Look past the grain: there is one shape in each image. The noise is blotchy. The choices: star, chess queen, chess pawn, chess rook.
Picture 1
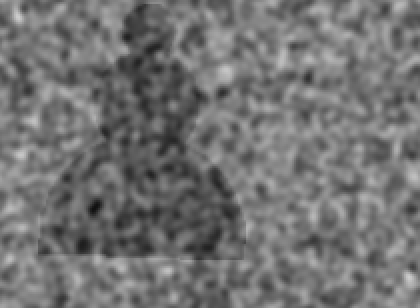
chess pawn
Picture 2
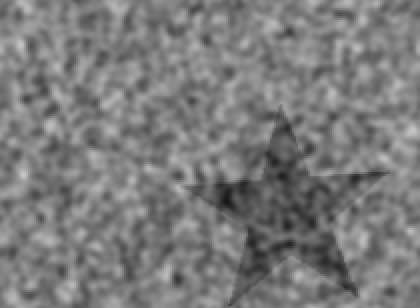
star
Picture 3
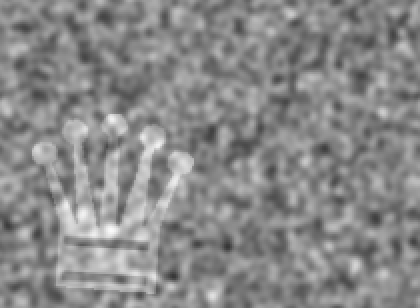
chess queen
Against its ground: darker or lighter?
lighter
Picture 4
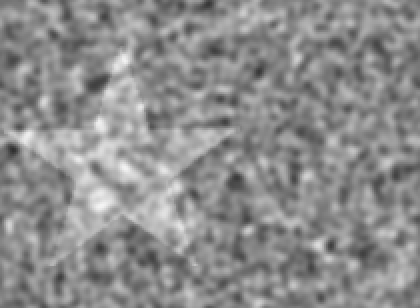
star
